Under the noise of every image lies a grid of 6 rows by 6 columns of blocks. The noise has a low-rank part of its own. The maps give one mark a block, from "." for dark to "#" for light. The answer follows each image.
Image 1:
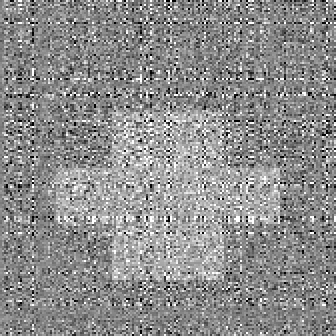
. . . . . .
. . . . . .
. . # # . .
. # # # # .
. . # # . .
. . . . . .
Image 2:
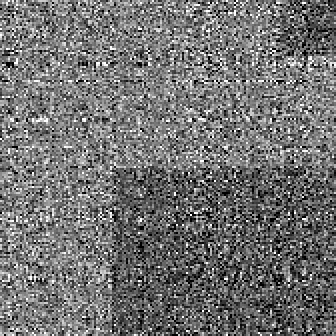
# # # # # .
# # # # # #
# # # # # #
# # . . . .
# # . . . .
# # . . . .
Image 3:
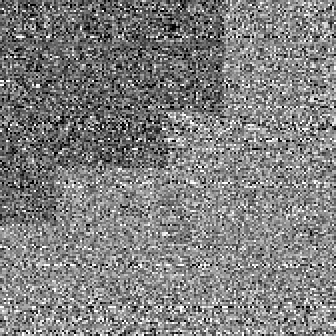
. . . . # #
. . . . # #
. . . # # #
. # # # # #
# # # # # #
# # # # # #
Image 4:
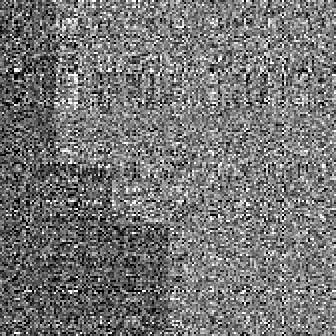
. # # # # #
. # # # # #
. # # # # #
. . # # # #
. . . # # #
. . . # # #
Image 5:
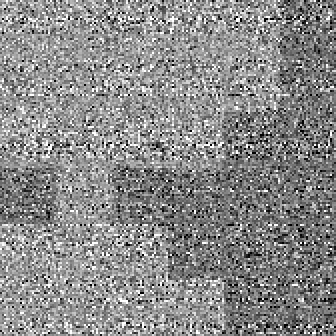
# # # # # .
# # # # # .
# # # # . .
. # . . . .
# # # . . .
# # # # . .
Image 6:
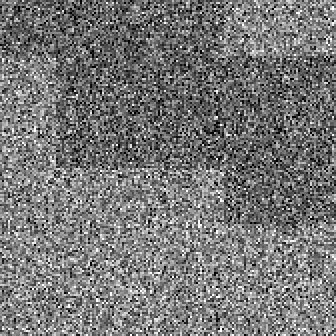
. . . . # #
# . . . . .
# . . . . .
# # # # . .
# # # # # #
# # # # # #
